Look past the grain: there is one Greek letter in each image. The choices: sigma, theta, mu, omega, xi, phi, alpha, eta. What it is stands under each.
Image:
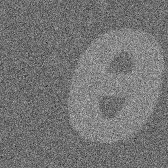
light theta
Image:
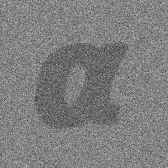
dark alpha
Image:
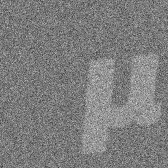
light mu
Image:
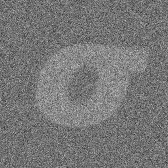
light sigma
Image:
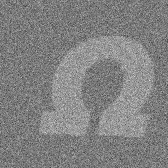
light omega
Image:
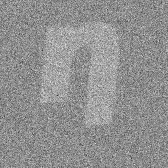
light eta
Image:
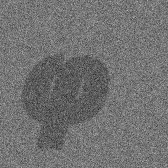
dark phi
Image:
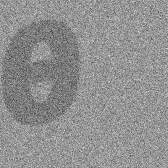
dark theta
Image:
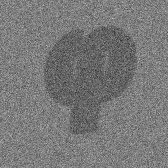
dark phi
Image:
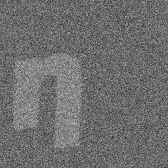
light eta
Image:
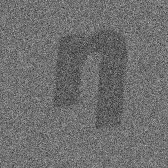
dark eta
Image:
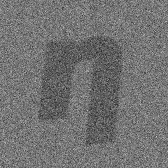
dark eta
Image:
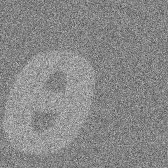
light theta
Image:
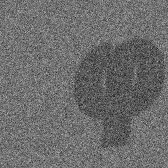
dark phi
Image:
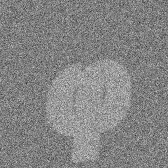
light phi
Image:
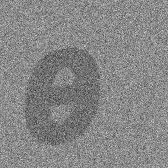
dark theta
